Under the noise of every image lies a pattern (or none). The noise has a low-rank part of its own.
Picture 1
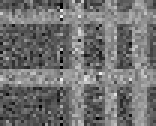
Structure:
bands of rows crossing bands of columns
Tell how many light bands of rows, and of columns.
2 and 3
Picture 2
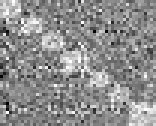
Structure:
blocks along the diagonal
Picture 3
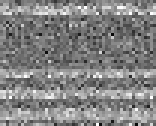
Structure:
bands of rows
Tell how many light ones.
4
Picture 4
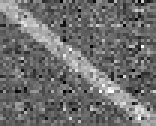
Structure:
a diagonal band
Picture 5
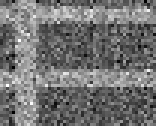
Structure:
bands of rows crossing bands of columns
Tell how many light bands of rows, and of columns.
2 and 1
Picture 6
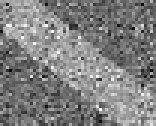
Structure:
a diagonal band
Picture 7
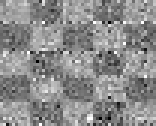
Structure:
a checkerboard
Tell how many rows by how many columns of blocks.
5 by 5
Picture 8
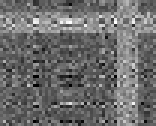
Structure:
bands of rows crossing bands of columns
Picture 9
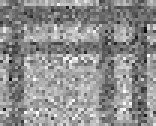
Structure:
bands of rows crossing bands of columns
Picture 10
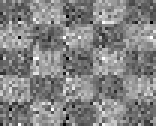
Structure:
a checkerboard
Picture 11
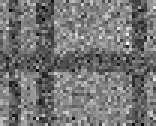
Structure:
bands of rows crossing bands of columns
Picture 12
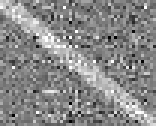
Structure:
a diagonal band
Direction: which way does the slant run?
top left to bottom right
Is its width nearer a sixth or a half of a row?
a sixth
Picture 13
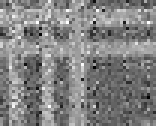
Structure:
bands of rows crossing bands of columns
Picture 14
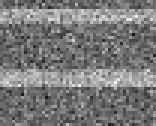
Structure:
bands of rows
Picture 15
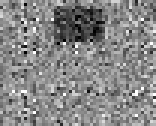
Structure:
one block
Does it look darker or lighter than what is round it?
darker
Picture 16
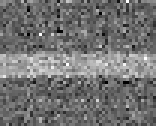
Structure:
one band of rows
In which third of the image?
middle
